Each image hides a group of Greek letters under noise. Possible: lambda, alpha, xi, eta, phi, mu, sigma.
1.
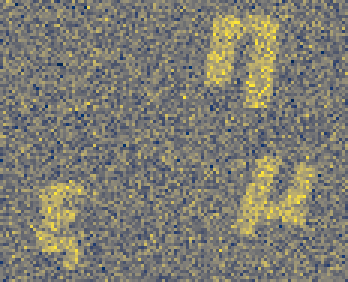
top right: light eta; bottom left: light xi; bottom right: light mu
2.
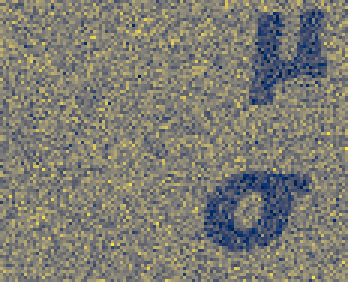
top right: dark mu; bottom right: dark sigma
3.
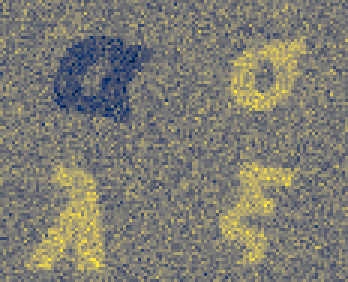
top left: dark alpha; top right: light sigma; bottom left: light lambda; bottom right: light xi
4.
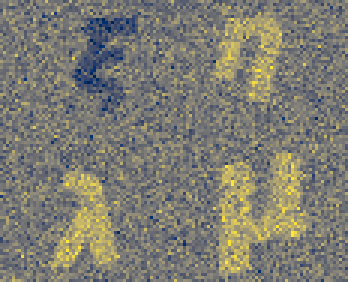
top left: dark xi; top right: light eta; bottom left: light lambda; bottom right: light mu
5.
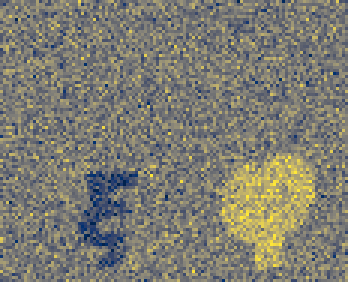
bottom left: dark xi; bottom right: light phi
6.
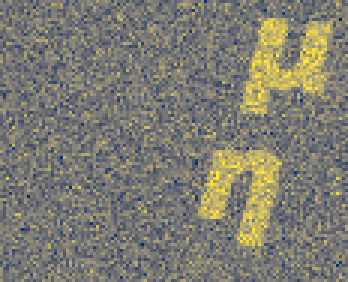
top right: light mu; bottom right: light eta
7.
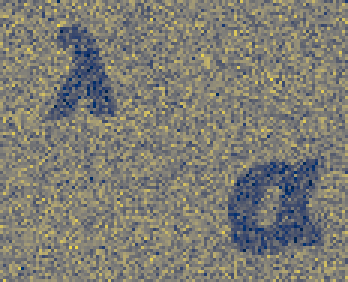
top left: dark lambda; bottom right: dark alpha
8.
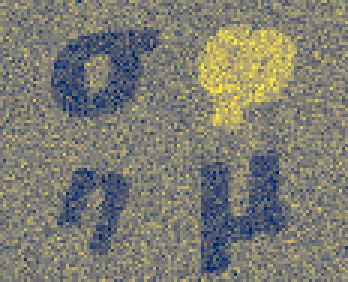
top left: dark sigma; top right: light phi; bottom left: dark eta; bottom right: dark mu
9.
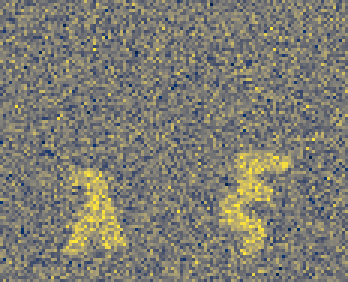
bottom left: light lambda; bottom right: light xi
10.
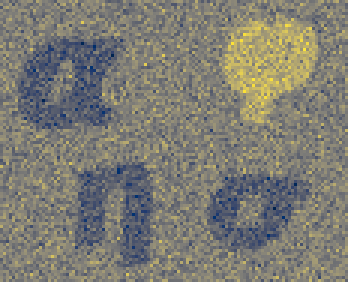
top left: dark alpha; top right: light phi; bottom left: dark eta; bottom right: dark sigma
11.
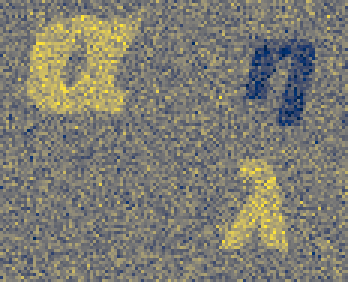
top left: light alpha; top right: dark eta; bottom right: light lambda
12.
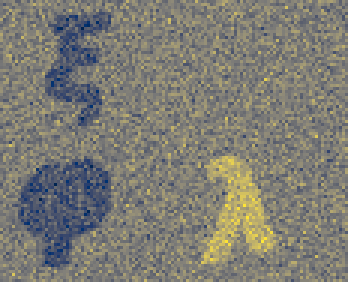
top left: dark xi; bottom left: dark phi; bottom right: light lambda
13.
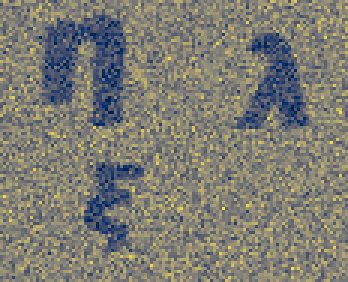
top left: dark eta; top right: dark lambda; bottom left: dark xi
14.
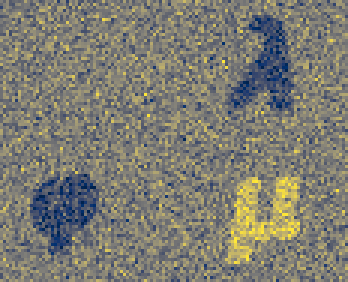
top right: dark lambda; bottom left: dark phi; bottom right: light mu
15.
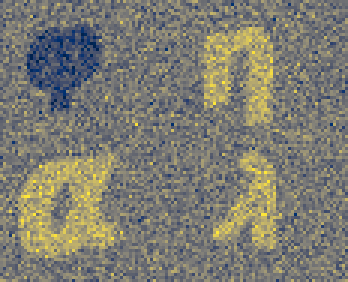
top left: dark phi; top right: light eta; bottom left: light alpha; bottom right: light lambda
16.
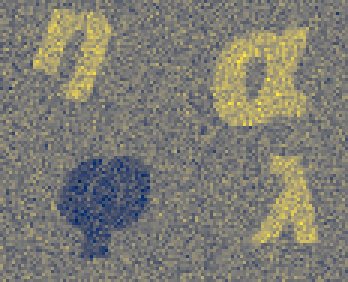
top left: light eta; top right: light alpha; bottom left: dark phi; bottom right: light lambda
